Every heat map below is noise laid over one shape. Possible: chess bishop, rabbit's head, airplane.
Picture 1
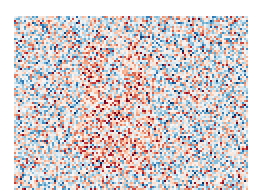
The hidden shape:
rabbit's head
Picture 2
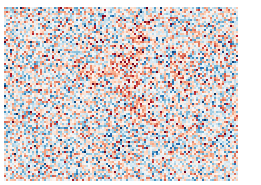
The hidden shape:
airplane
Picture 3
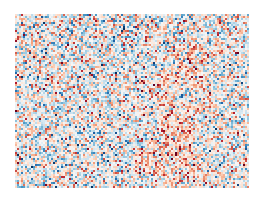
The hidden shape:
chess bishop
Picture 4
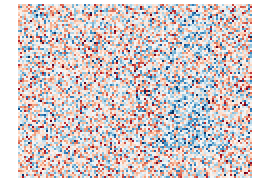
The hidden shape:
chess bishop
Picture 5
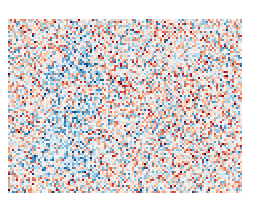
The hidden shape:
chess bishop
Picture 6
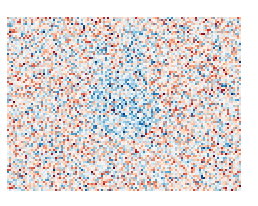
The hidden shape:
rabbit's head
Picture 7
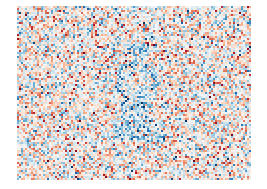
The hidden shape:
chess bishop
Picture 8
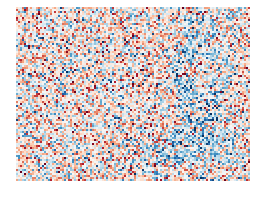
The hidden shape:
chess bishop
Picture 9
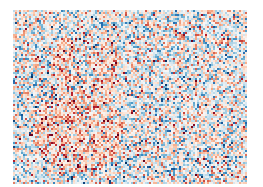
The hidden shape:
rabbit's head
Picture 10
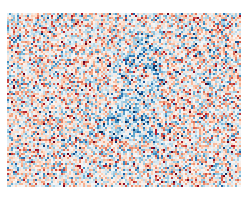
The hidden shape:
chess bishop
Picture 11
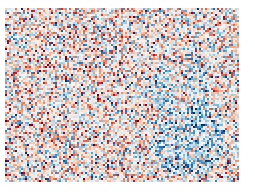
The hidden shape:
rabbit's head
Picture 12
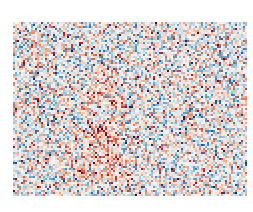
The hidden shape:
chess bishop
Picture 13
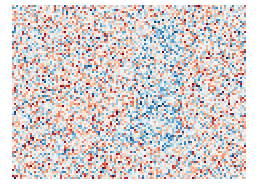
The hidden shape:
chess bishop
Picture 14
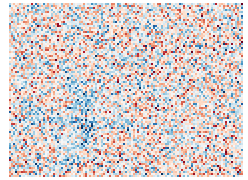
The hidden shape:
airplane
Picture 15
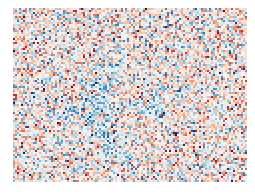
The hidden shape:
airplane
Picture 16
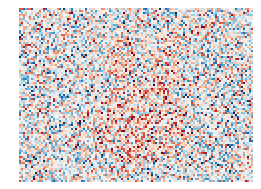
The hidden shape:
rabbit's head
